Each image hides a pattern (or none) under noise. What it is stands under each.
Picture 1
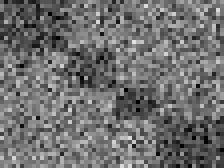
blocks along the diagonal
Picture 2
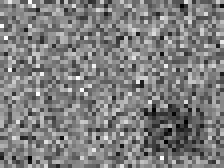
one block
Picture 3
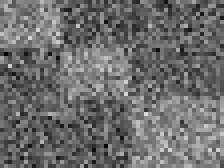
blocks along the diagonal
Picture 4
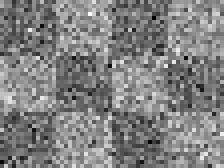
a checkerboard
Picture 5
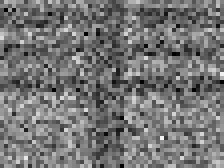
bands of rows crossing bands of columns
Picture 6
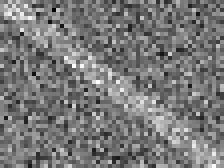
a diagonal band
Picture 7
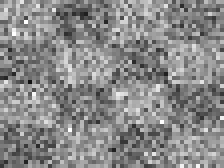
a checkerboard
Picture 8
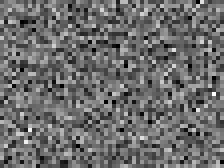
only noise
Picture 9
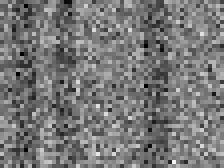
bands of columns
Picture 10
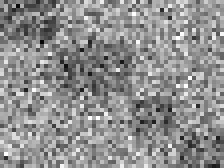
blocks along the diagonal
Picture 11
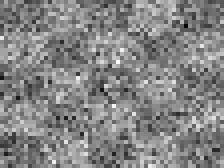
a checkerboard
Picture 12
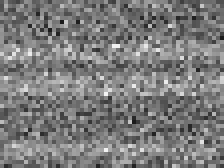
bands of rows
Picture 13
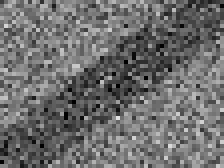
a diagonal band
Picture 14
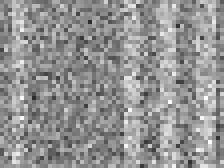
bands of columns
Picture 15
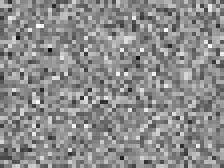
only noise
